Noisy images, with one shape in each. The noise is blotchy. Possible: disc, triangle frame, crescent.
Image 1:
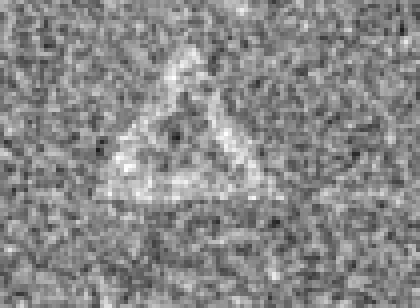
triangle frame
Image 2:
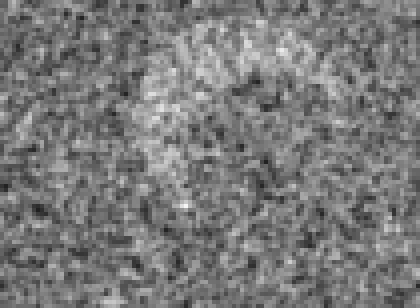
crescent
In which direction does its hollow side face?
down and right
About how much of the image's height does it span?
two thirds
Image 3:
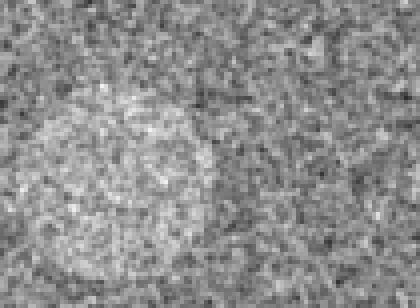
disc
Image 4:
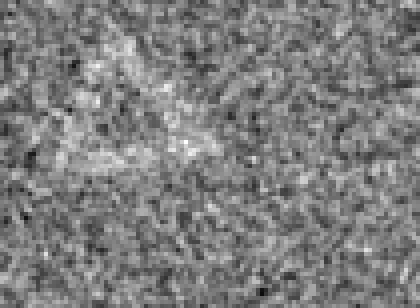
triangle frame
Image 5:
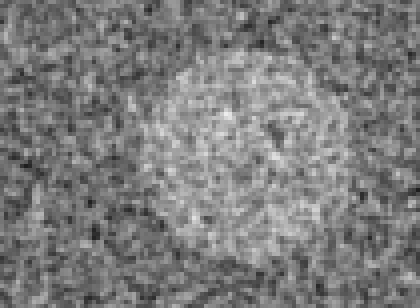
disc
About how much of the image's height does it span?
two thirds
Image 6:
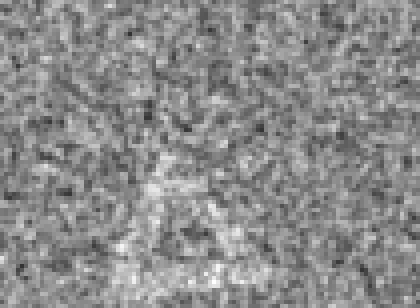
triangle frame
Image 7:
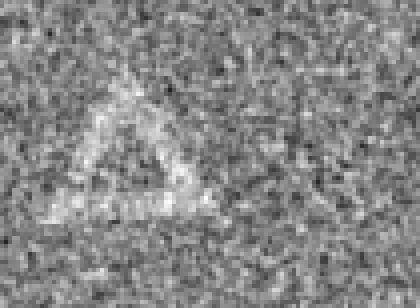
triangle frame
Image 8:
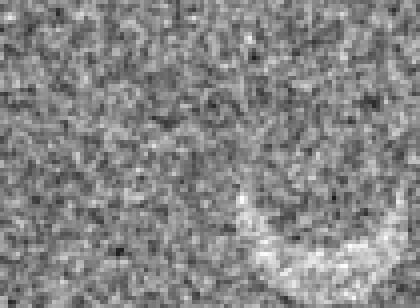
crescent
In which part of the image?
bottom right
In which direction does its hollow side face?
up
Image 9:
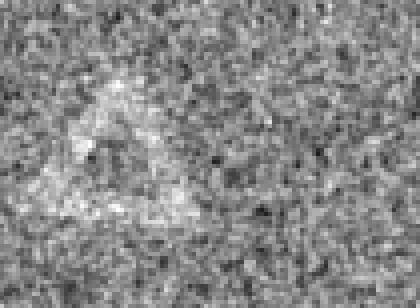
triangle frame
